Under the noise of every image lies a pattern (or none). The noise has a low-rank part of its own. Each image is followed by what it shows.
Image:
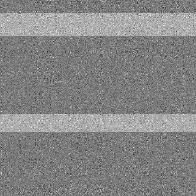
bands of rows
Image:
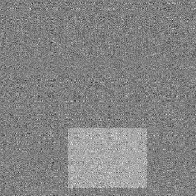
one block
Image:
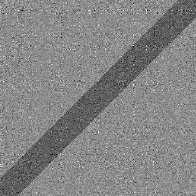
a diagonal band
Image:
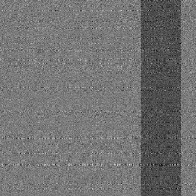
one band of columns
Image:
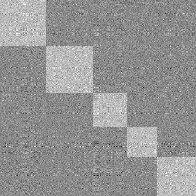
blocks along the diagonal
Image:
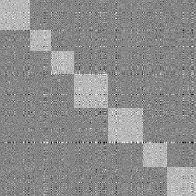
blocks along the diagonal
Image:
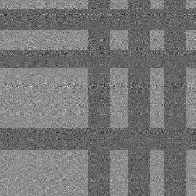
bands of rows crossing bands of columns
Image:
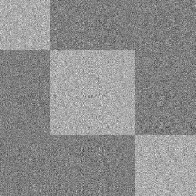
blocks along the diagonal
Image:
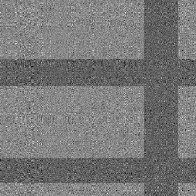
bands of rows crossing bands of columns
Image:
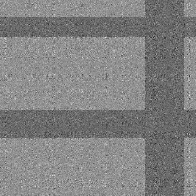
bands of rows crossing bands of columns
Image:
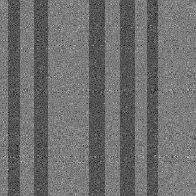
bands of columns
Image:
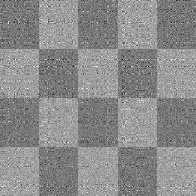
a checkerboard
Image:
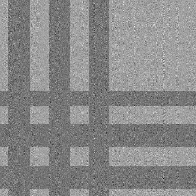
bands of rows crossing bands of columns
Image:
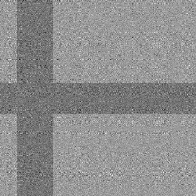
bands of rows crossing bands of columns
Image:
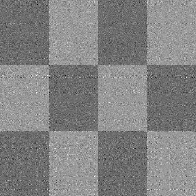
a checkerboard
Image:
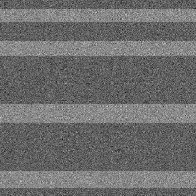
bands of rows
